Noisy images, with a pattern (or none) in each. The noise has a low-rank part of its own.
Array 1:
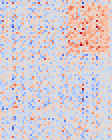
one block
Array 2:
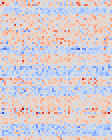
bands of rows
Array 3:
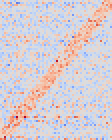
a diagonal band
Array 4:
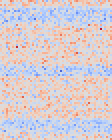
bands of rows
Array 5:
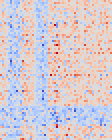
bands of rows crossing bands of columns
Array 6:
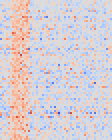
one band of columns
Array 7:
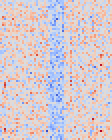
one band of columns
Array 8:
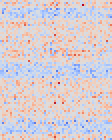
bands of rows
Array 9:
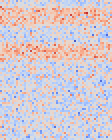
bands of rows
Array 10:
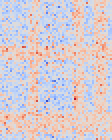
bands of rows crossing bands of columns
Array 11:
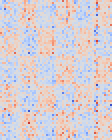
a checkerboard
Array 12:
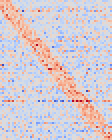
a diagonal band
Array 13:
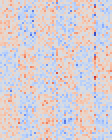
a checkerboard
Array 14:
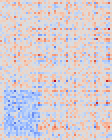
one block
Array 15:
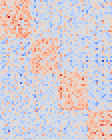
blocks along the diagonal
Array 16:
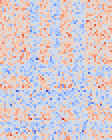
bands of rows crossing bands of columns
